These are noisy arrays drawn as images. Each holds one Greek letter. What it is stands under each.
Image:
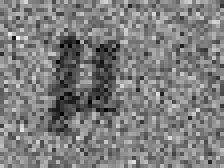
mu
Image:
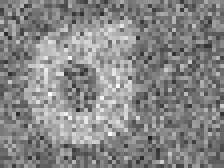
sigma
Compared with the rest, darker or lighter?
lighter
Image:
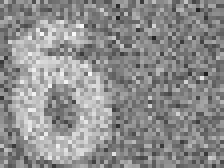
delta
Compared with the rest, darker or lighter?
lighter
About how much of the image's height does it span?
nearly all
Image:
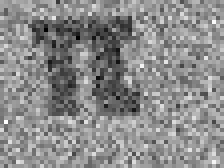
pi
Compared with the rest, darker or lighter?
darker
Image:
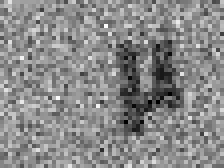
mu
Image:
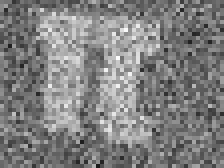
pi
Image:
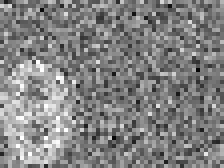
theta
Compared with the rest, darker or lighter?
lighter
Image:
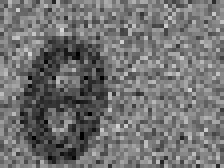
theta
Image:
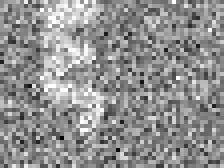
xi
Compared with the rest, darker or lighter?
lighter
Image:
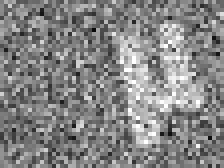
mu
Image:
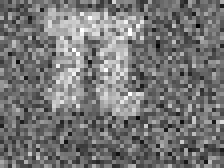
pi
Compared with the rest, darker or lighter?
lighter
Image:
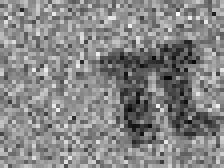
pi
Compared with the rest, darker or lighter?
darker
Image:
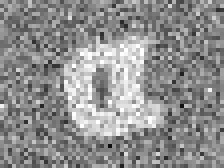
alpha
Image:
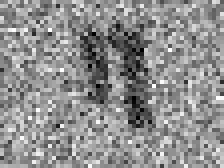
eta
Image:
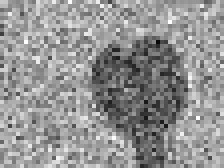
phi
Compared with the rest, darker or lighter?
darker
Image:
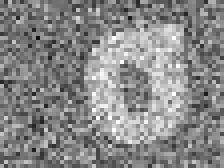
sigma
